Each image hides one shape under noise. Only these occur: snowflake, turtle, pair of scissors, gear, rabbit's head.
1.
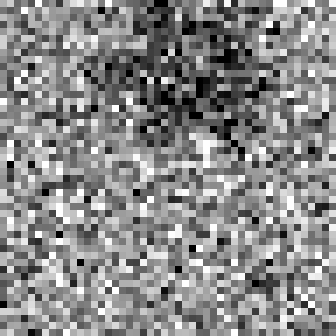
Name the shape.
turtle
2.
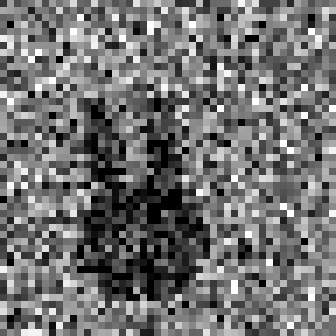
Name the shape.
rabbit's head
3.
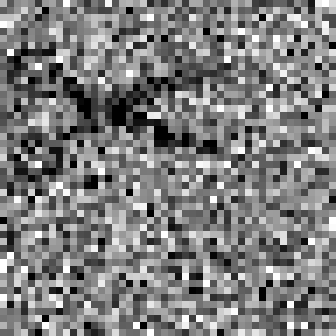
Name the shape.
pair of scissors
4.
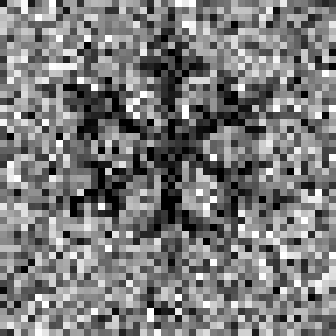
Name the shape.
snowflake
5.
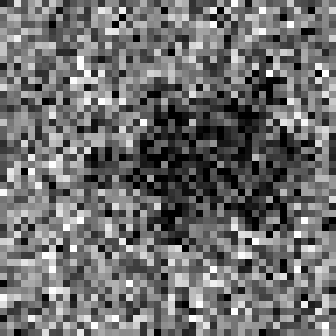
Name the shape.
turtle
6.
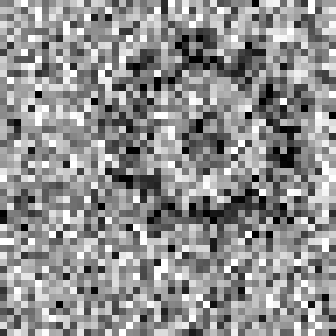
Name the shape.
gear
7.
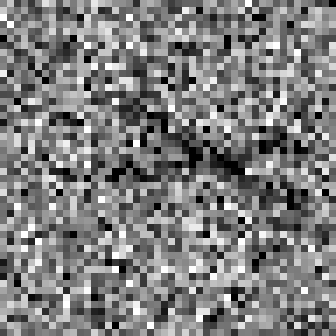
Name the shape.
pair of scissors
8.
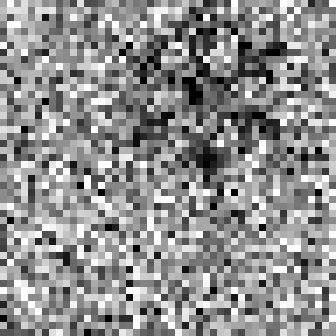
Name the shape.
snowflake
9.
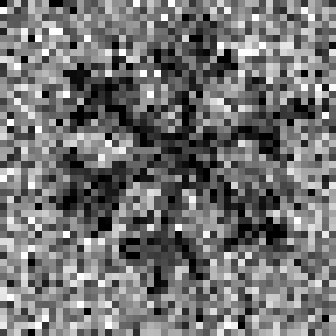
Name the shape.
snowflake
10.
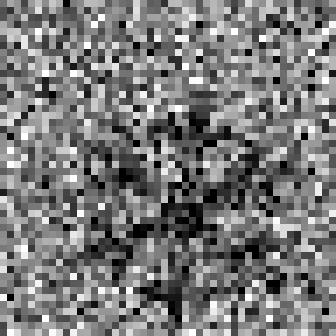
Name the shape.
snowflake
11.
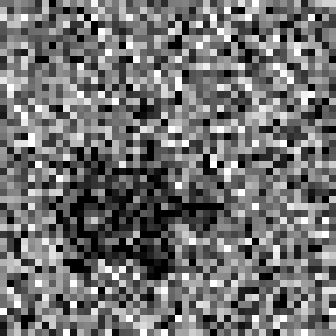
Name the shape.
turtle
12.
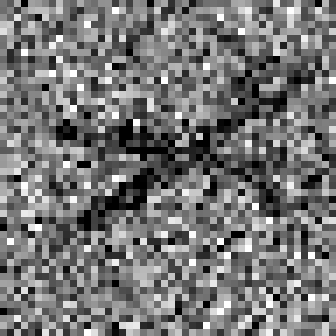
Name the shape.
pair of scissors
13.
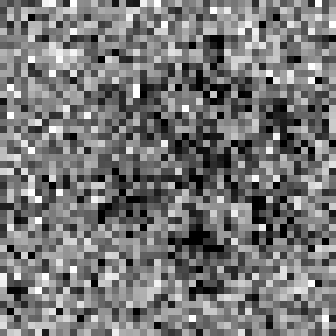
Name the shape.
snowflake
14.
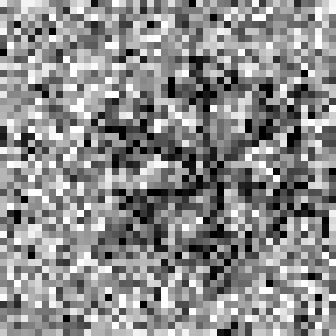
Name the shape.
snowflake
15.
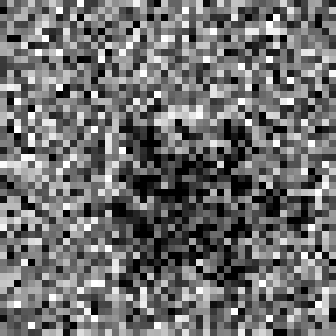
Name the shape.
turtle
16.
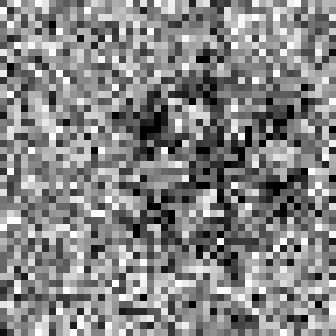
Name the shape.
snowflake
